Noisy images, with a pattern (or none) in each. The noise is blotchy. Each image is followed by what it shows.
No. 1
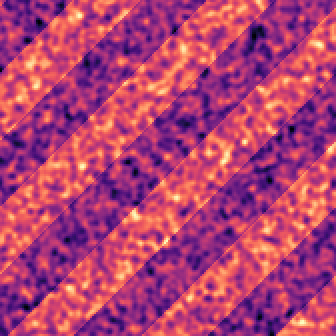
diagonal stripes
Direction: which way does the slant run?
bottom left to top right
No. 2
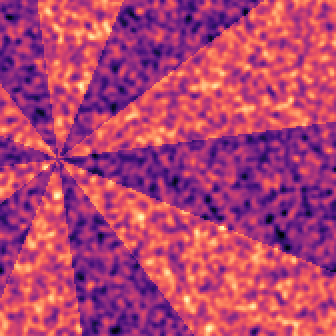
spokes from one point
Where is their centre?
middle left
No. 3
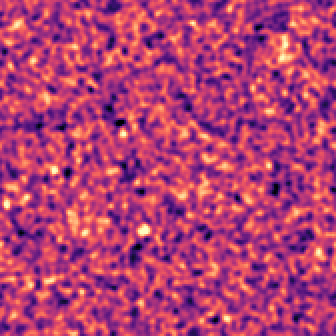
only noise
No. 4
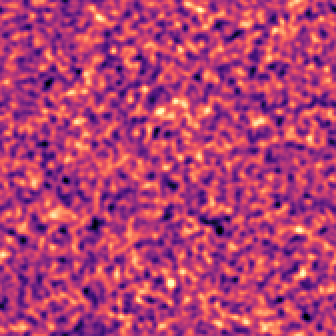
only noise
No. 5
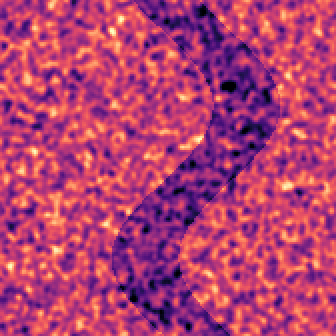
a wavy band
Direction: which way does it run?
top to bottom
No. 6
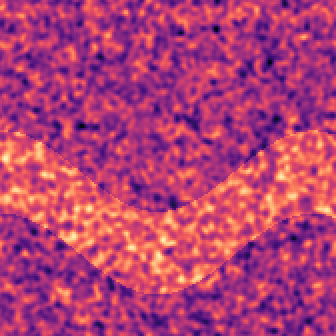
a wavy band
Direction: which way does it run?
left to right
